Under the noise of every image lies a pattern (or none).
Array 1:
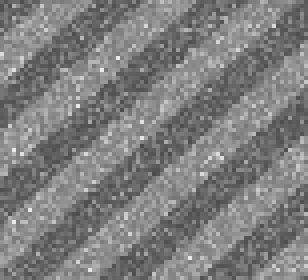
diagonal stripes
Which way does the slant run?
bottom left to top right
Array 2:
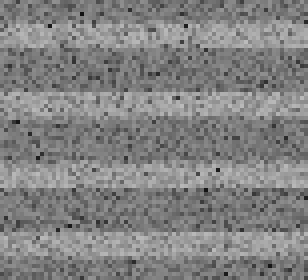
horizontal stripes
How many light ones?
4
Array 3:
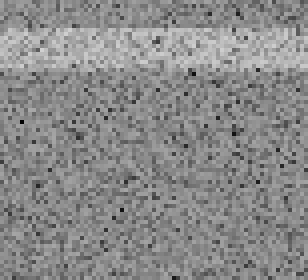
one horizontal stripe
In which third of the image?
top
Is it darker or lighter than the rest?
lighter
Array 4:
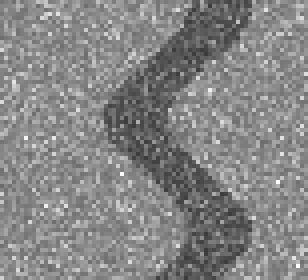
a wavy band
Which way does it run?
top to bottom
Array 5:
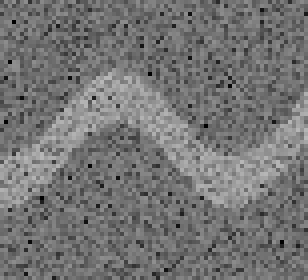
a wavy band
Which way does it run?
left to right
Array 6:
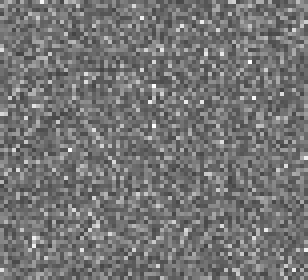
only noise
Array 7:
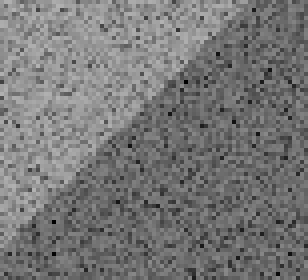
a sharp edge
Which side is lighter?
top left
